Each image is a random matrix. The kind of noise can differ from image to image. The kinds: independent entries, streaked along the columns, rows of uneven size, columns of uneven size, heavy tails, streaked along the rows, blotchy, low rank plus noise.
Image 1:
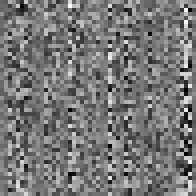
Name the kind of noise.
columns of uneven size
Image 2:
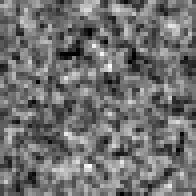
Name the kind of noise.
blotchy
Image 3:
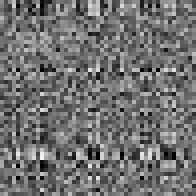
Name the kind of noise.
low rank plus noise
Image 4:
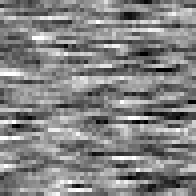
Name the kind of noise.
streaked along the rows
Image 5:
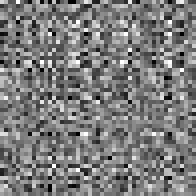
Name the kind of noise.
low rank plus noise
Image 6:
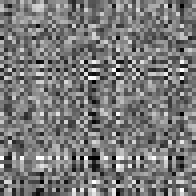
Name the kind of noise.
low rank plus noise
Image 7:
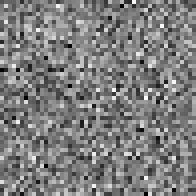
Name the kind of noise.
low rank plus noise
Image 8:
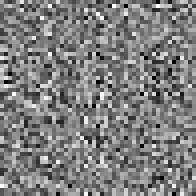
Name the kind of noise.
low rank plus noise
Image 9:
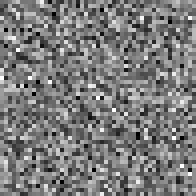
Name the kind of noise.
independent entries
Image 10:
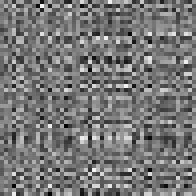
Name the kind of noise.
low rank plus noise
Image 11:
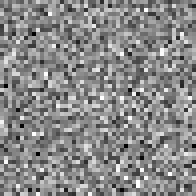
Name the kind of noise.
independent entries
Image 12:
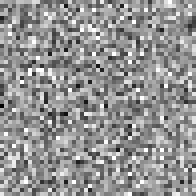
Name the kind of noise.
independent entries
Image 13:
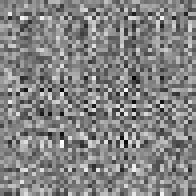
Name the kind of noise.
low rank plus noise
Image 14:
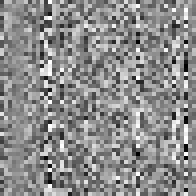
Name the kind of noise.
columns of uneven size
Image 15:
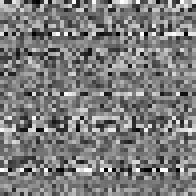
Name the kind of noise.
rows of uneven size
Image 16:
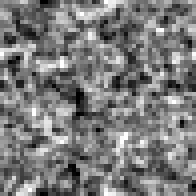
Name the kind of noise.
blotchy
